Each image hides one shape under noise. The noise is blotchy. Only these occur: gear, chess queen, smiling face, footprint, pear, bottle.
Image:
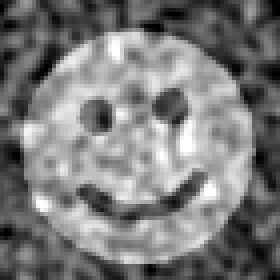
light smiling face
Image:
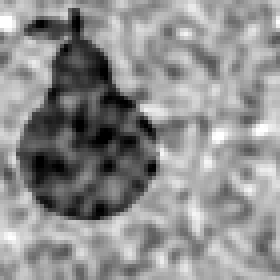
dark pear
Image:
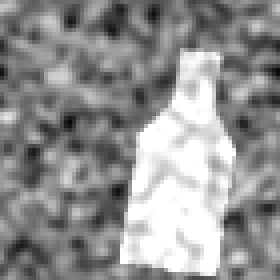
light bottle
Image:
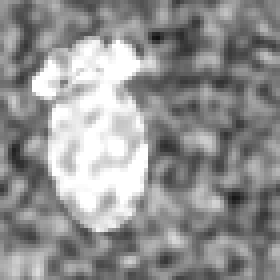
light footprint
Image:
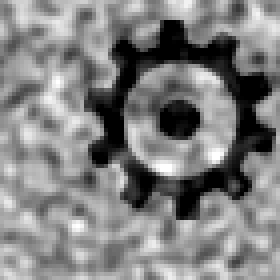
dark gear
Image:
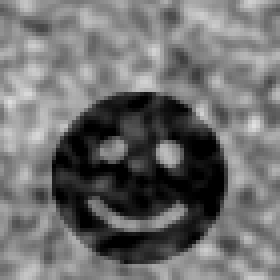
dark smiling face
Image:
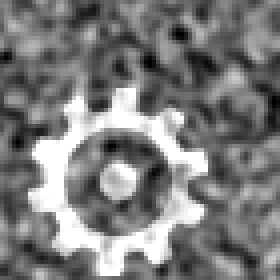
light gear
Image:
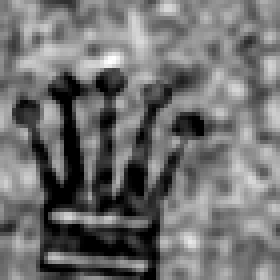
dark chess queen
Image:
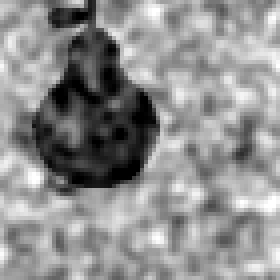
dark pear
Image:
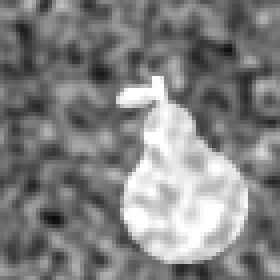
light pear
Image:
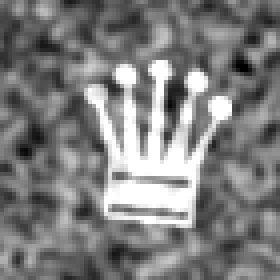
light chess queen
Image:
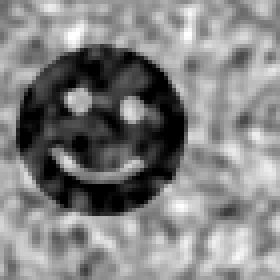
dark smiling face
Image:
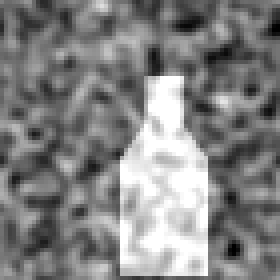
light bottle
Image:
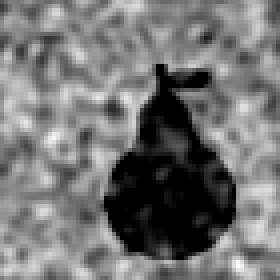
dark pear
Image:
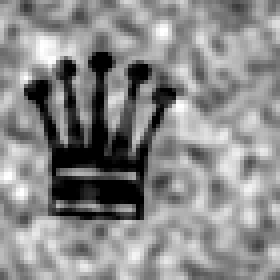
dark chess queen
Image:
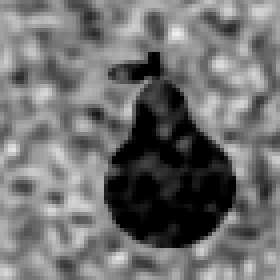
dark pear
